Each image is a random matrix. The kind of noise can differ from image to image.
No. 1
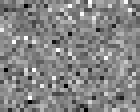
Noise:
heavy tails
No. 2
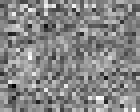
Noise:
low rank plus noise
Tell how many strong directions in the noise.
five to eight
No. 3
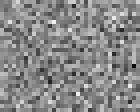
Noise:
independent entries
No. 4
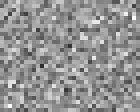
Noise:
independent entries
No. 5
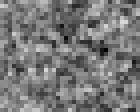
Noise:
blotchy
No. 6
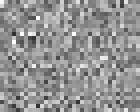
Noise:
low rank plus noise
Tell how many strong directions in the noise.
two
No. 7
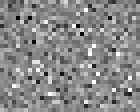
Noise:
heavy tails
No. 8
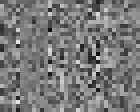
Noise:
columns of uneven size
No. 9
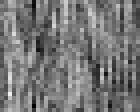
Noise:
streaked along the columns
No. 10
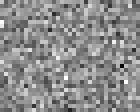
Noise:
independent entries
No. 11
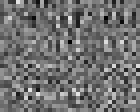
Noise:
low rank plus noise
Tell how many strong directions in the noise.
two
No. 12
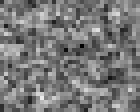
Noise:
blotchy
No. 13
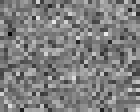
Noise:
independent entries
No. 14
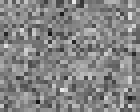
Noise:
low rank plus noise
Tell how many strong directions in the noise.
five to eight
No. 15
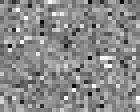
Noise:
heavy tails
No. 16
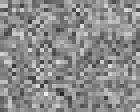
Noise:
low rank plus noise
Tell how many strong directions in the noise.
three or four
